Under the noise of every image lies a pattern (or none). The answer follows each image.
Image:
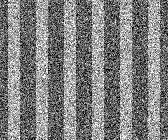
vertical stripes
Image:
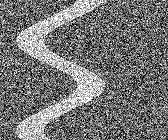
a wavy band
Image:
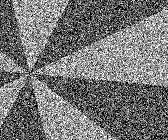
spokes from one point
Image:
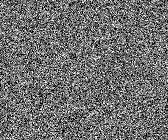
only noise
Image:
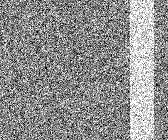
one vertical stripe
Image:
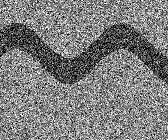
a wavy band
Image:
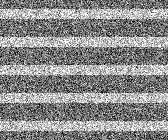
horizontal stripes
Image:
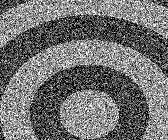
rings round one point
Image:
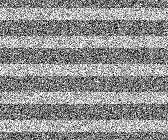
horizontal stripes
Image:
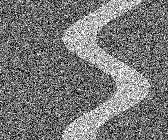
a wavy band
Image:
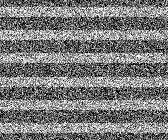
horizontal stripes
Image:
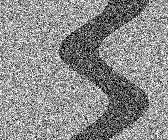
a wavy band
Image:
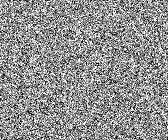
only noise
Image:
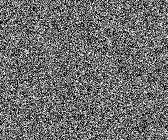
only noise
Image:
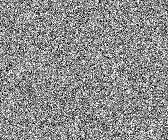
only noise
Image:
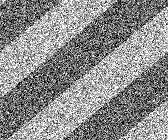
diagonal stripes
